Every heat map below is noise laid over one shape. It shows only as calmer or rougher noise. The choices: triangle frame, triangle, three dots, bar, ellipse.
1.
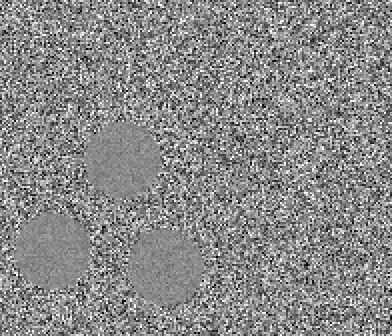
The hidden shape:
three dots
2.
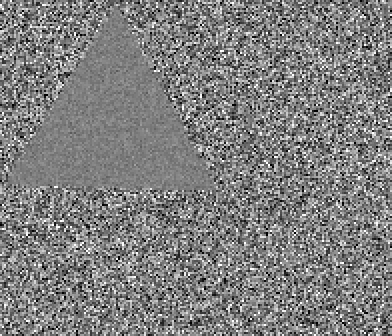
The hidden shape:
triangle
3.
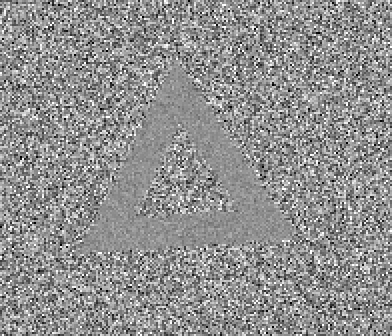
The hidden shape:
triangle frame
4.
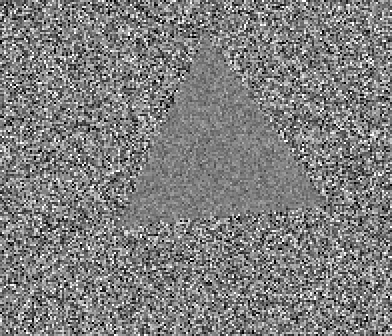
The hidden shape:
triangle
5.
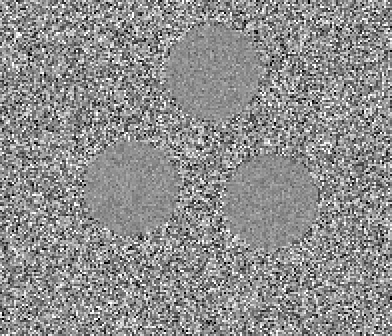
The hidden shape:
three dots
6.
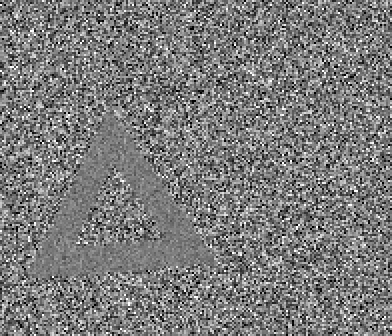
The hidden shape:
triangle frame
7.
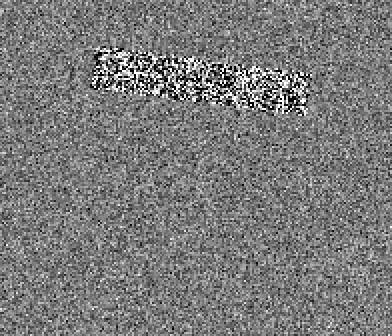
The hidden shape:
bar
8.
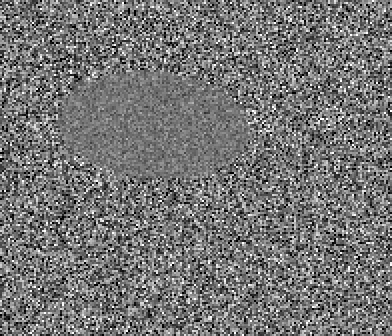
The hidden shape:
ellipse
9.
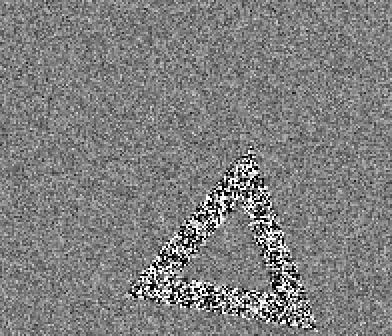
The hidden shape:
triangle frame
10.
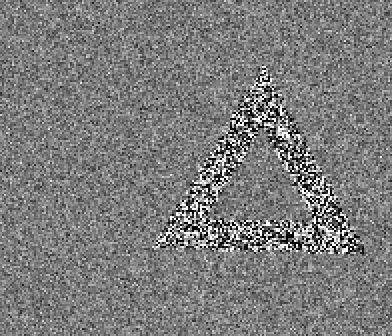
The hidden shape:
triangle frame
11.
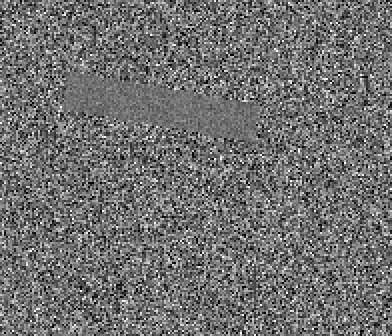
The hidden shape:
bar
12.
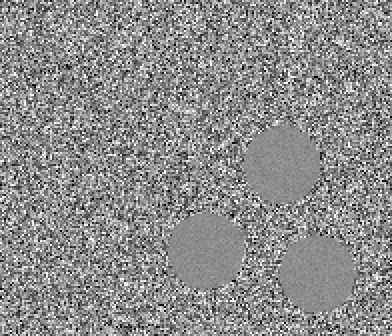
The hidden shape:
three dots
